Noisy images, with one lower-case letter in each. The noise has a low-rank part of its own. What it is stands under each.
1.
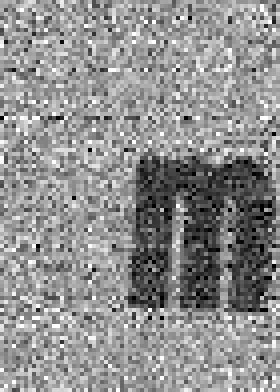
m
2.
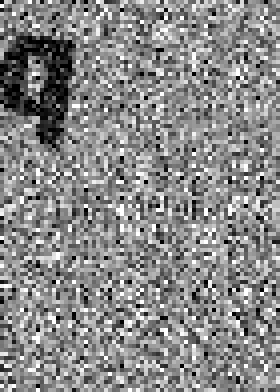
q
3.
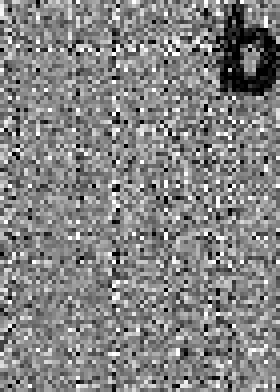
b
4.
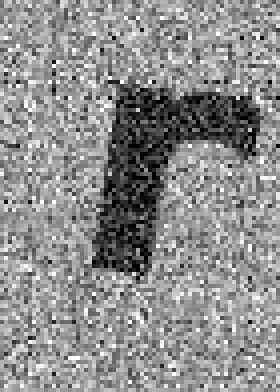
r
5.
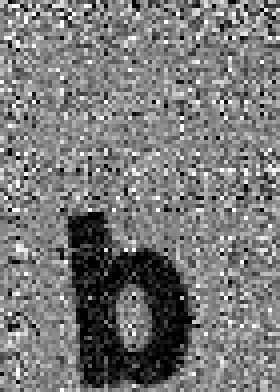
b
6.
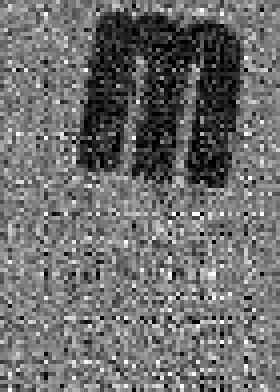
m
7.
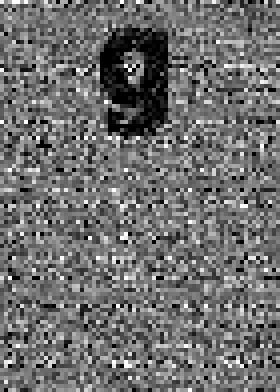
g
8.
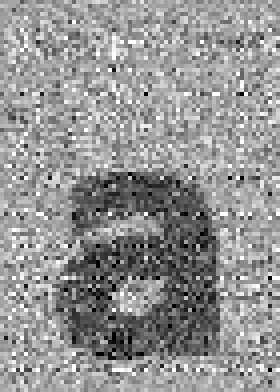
a
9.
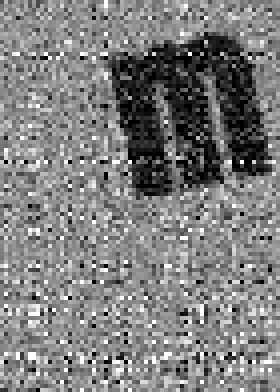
m
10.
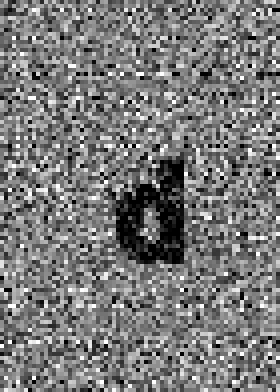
d
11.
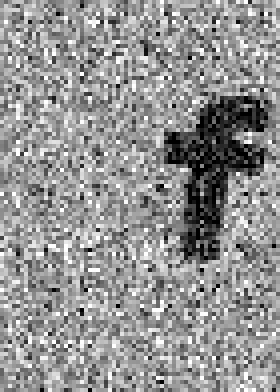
f
